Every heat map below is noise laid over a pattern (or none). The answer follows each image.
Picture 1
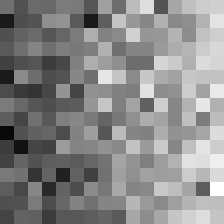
a smooth slope
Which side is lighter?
right
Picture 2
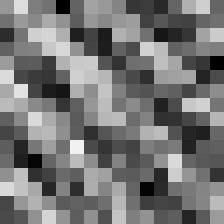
diagonal stripes
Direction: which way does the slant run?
top left to bottom right
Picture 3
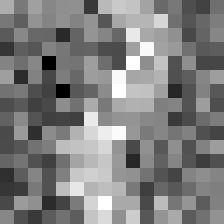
a wavy band
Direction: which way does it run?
top to bottom
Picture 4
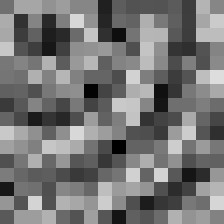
rings round one point
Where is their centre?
top left
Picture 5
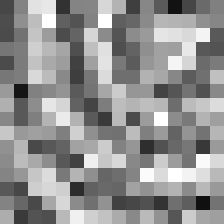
rings round one point
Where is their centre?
top right
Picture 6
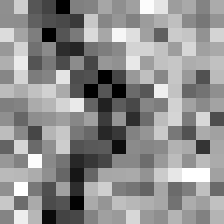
a wavy band
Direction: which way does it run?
top to bottom
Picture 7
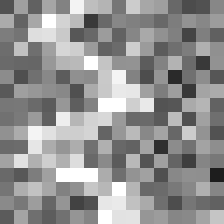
a wavy band
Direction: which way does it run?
top to bottom
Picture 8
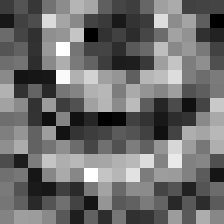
rings round one point
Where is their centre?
top middle
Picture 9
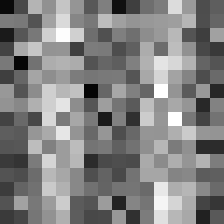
vertical stripes
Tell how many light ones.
2
